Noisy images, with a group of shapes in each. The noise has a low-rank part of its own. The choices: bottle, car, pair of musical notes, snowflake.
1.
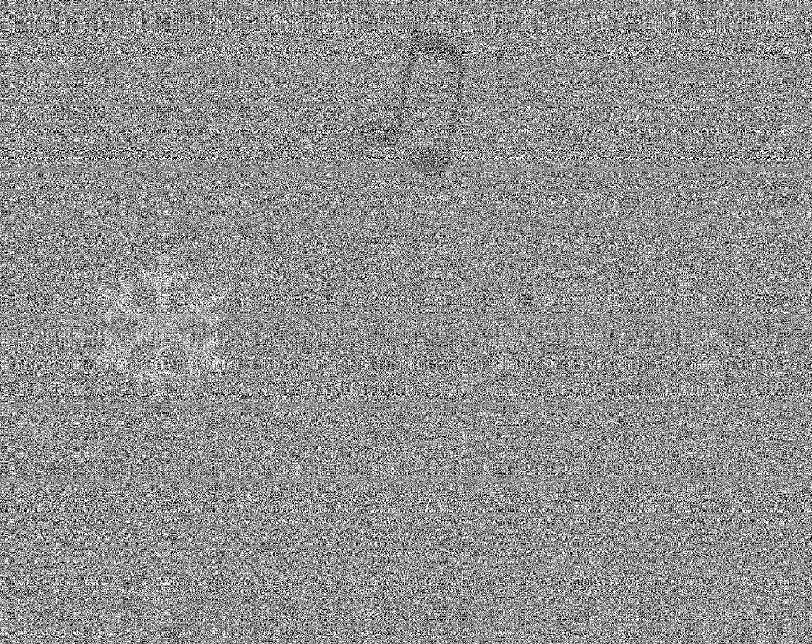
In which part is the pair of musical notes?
top middle
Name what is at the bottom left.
nothing
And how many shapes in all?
2
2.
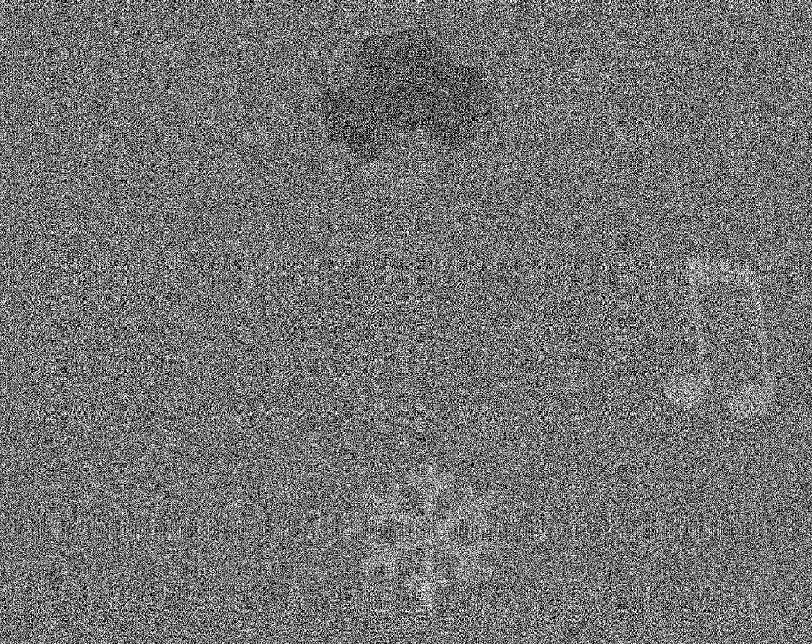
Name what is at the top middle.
car
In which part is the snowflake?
bottom middle
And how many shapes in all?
3
